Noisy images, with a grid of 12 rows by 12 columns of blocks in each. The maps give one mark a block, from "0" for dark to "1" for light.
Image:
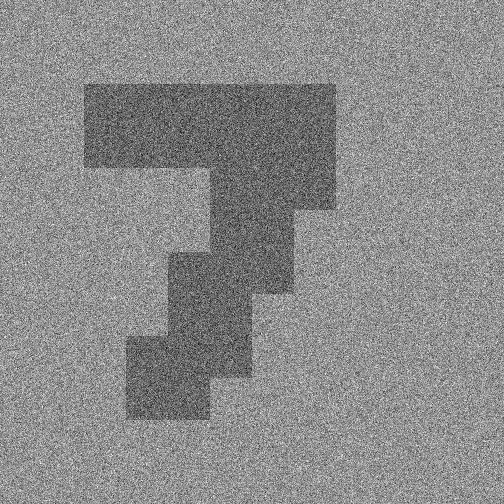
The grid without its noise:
1 1 1 1 1 1 1 1 1 1 1 1
1 1 1 1 1 1 1 1 1 1 1 1
1 1 0 0 0 0 0 0 1 1 1 1
1 1 0 0 0 0 0 0 1 1 1 1
1 1 1 1 1 0 0 0 1 1 1 1
1 1 1 1 1 0 0 1 1 1 1 1
1 1 1 1 0 0 0 1 1 1 1 1
1 1 1 1 0 0 1 1 1 1 1 1
1 1 1 0 0 0 1 1 1 1 1 1
1 1 1 0 0 1 1 1 1 1 1 1
1 1 1 1 1 1 1 1 1 1 1 1
1 1 1 1 1 1 1 1 1 1 1 1
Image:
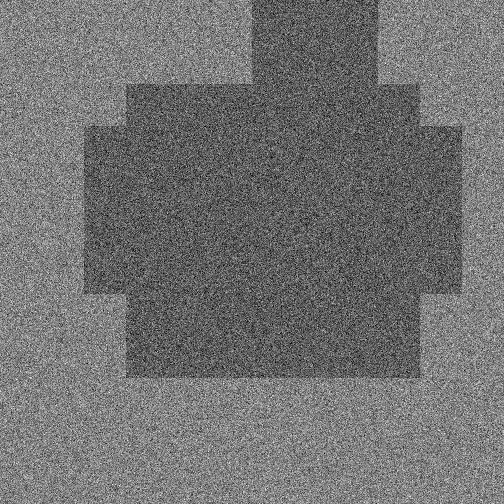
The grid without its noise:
1 1 1 1 1 1 0 0 0 1 1 1
1 1 1 1 1 1 0 0 0 1 1 1
1 1 1 0 0 0 0 0 0 0 1 1
1 1 0 0 0 0 0 0 0 0 0 1
1 1 0 0 0 0 0 0 0 0 0 1
1 1 0 0 0 0 0 0 0 0 0 1
1 1 0 0 0 0 0 0 0 0 0 1
1 1 1 0 0 0 0 0 0 0 1 1
1 1 1 0 0 0 0 0 0 0 1 1
1 1 1 1 1 1 1 1 1 1 1 1
1 1 1 1 1 1 1 1 1 1 1 1
1 1 1 1 1 1 1 1 1 1 1 1
